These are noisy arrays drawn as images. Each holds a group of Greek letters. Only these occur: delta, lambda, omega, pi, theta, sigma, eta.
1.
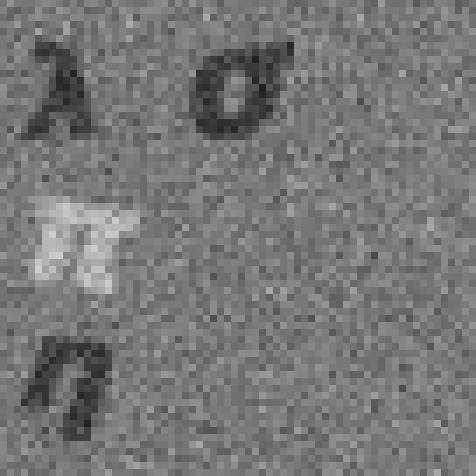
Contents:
top left: dark lambda; top middle: dark sigma; middle left: light pi; bottom left: dark eta
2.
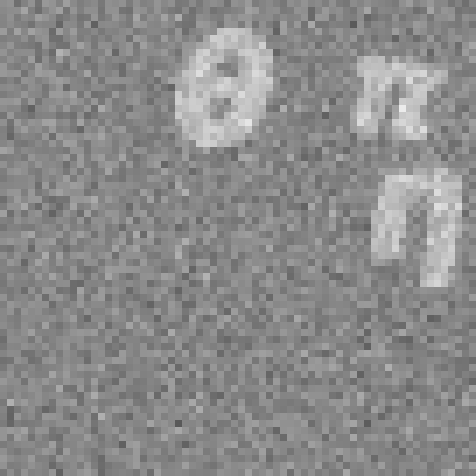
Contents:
top middle: light theta; top right: light pi; middle right: light eta
